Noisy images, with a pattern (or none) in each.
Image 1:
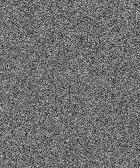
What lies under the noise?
only noise
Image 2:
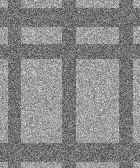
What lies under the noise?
bands of rows crossing bands of columns
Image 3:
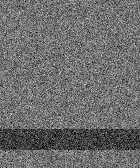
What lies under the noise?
one band of rows
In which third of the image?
bottom
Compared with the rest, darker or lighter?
darker
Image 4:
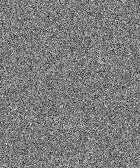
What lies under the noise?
only noise
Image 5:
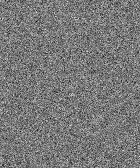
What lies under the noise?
only noise
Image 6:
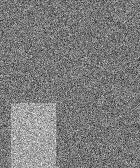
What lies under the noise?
one block
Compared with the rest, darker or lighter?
lighter
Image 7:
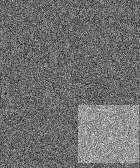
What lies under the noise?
one block
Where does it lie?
bottom right
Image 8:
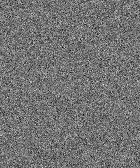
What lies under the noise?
only noise
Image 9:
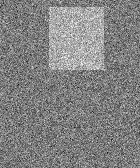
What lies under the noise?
one block
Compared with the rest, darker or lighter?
lighter
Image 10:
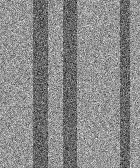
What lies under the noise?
bands of columns
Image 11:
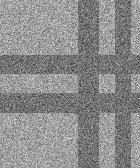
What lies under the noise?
bands of rows crossing bands of columns
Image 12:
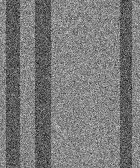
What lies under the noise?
bands of columns
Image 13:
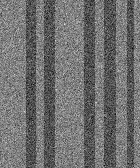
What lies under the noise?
bands of columns
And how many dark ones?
5
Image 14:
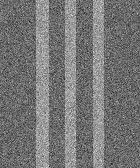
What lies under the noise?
bands of columns
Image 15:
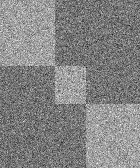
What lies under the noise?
blocks along the diagonal
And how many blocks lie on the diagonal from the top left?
3
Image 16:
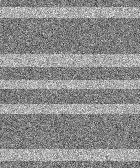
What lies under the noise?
bands of rows
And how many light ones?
5
